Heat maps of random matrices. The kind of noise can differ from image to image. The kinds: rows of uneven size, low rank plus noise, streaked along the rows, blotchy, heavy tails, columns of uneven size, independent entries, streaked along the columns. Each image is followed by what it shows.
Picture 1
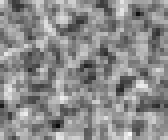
blotchy
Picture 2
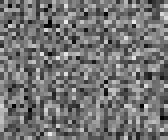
low rank plus noise
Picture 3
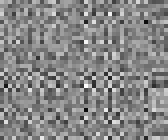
low rank plus noise
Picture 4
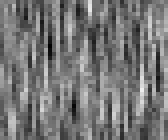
streaked along the columns
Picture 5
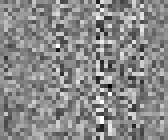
columns of uneven size
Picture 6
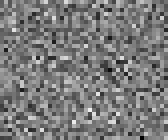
low rank plus noise
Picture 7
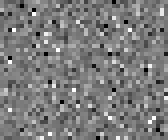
heavy tails
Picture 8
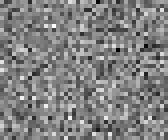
low rank plus noise
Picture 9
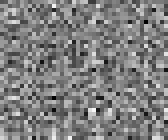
low rank plus noise
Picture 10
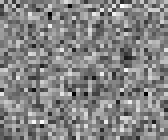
low rank plus noise
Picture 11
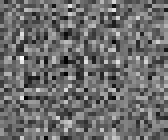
low rank plus noise
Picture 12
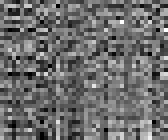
low rank plus noise
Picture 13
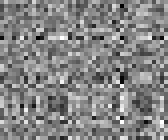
low rank plus noise
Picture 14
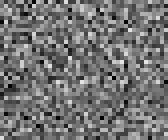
low rank plus noise
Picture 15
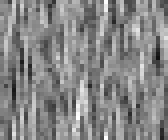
streaked along the columns
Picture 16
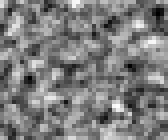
blotchy
